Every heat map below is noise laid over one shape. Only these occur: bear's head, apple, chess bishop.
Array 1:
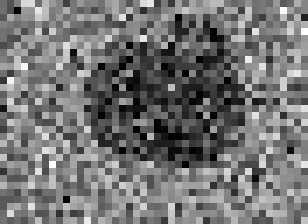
apple
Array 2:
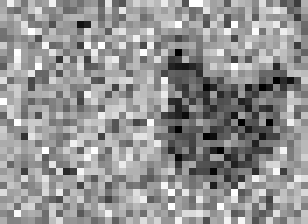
bear's head
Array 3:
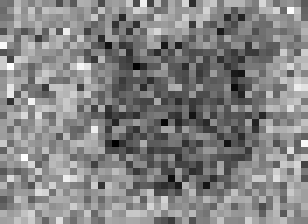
bear's head
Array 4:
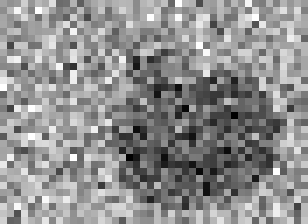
apple
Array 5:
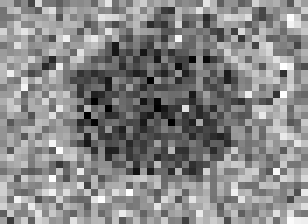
apple
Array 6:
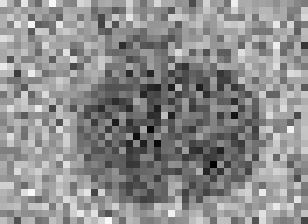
apple
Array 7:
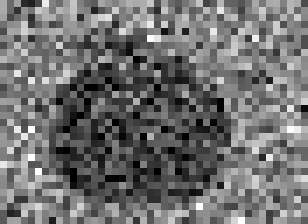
apple
